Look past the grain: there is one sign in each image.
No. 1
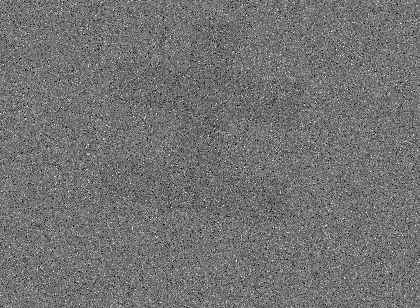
plus-minus sign
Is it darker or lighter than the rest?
darker
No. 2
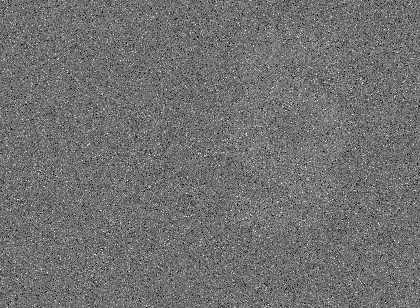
section sign
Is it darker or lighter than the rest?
lighter
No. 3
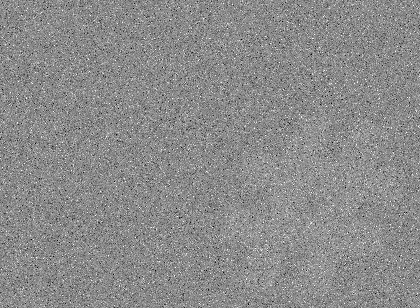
hash sign
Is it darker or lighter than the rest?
lighter
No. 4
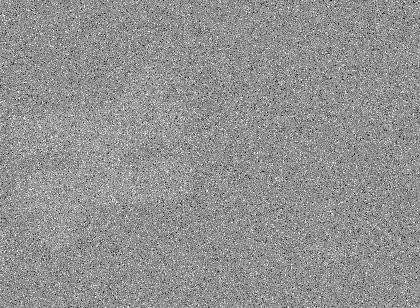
not-equal sign
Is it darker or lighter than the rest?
lighter
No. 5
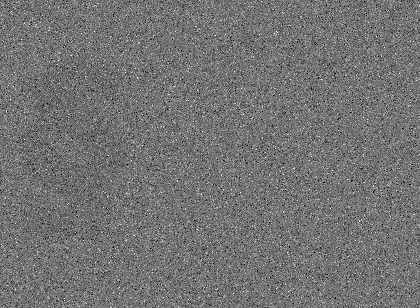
section sign
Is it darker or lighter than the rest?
darker
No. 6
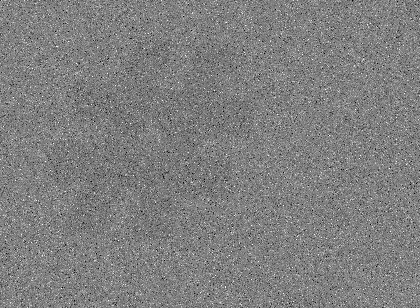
hash sign
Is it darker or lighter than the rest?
darker
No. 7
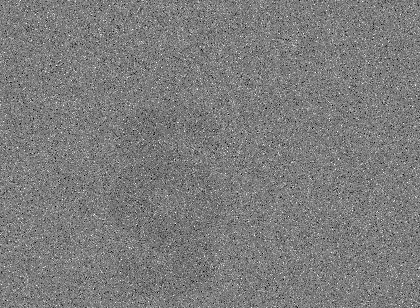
section sign
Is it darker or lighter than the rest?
darker
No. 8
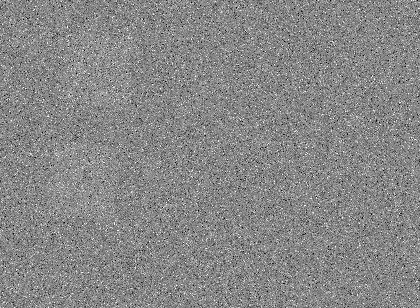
colon
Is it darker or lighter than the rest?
lighter
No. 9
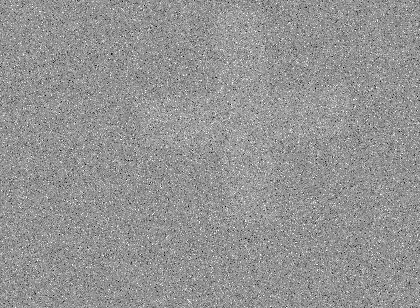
plus sign
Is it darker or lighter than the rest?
lighter
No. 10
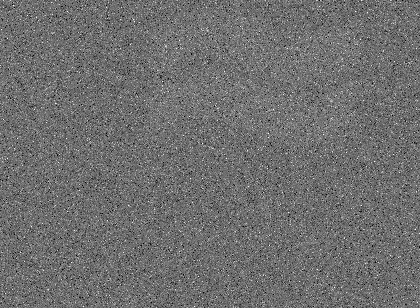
approximately sign
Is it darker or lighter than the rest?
lighter
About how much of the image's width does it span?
half
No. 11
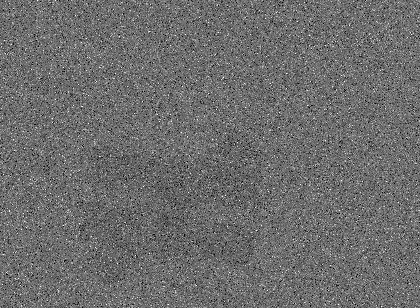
not-equal sign
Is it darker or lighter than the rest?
darker
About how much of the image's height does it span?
half
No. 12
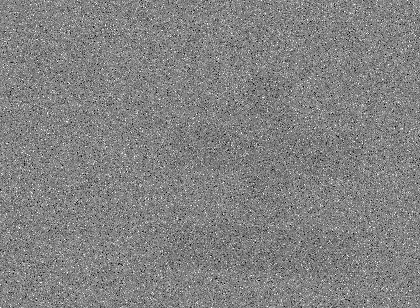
plus-minus sign
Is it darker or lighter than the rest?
darker
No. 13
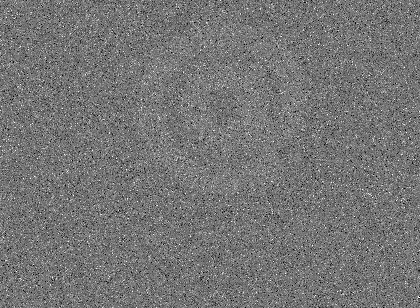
at sign
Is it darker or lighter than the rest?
lighter
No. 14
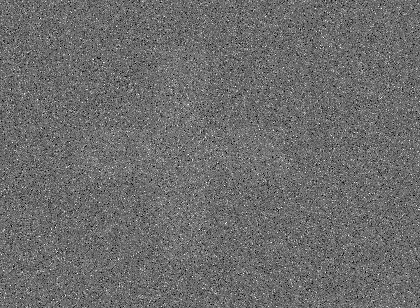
plus sign
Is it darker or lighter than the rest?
lighter
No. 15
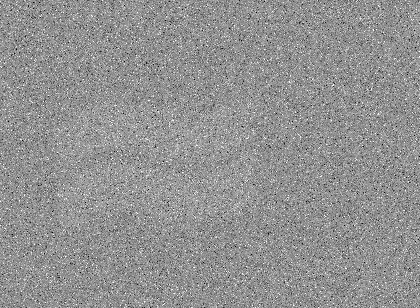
approximately sign
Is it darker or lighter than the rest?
lighter
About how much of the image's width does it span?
half
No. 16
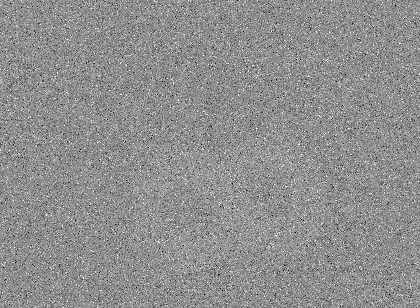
infinity sign
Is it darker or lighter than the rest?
lighter
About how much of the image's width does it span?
half
